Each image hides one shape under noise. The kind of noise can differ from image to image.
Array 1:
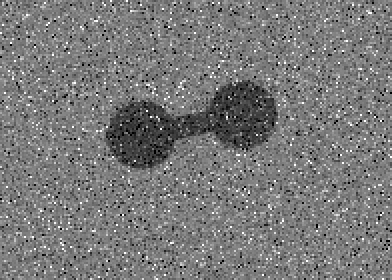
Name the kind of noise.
heavy tails
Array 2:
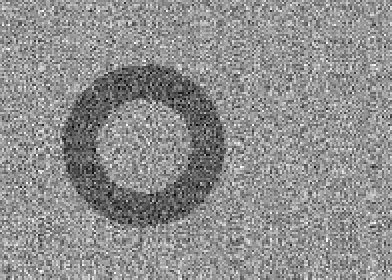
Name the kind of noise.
low rank plus noise
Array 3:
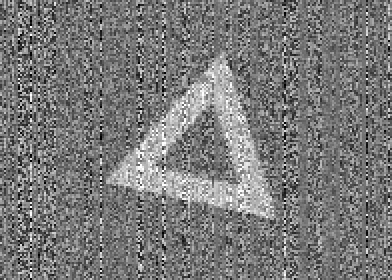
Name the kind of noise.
columns of uneven size
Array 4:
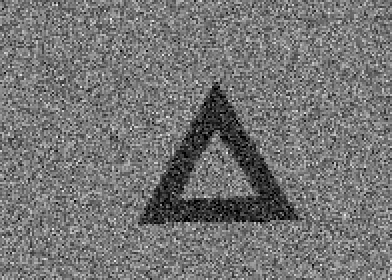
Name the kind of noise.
independent entries
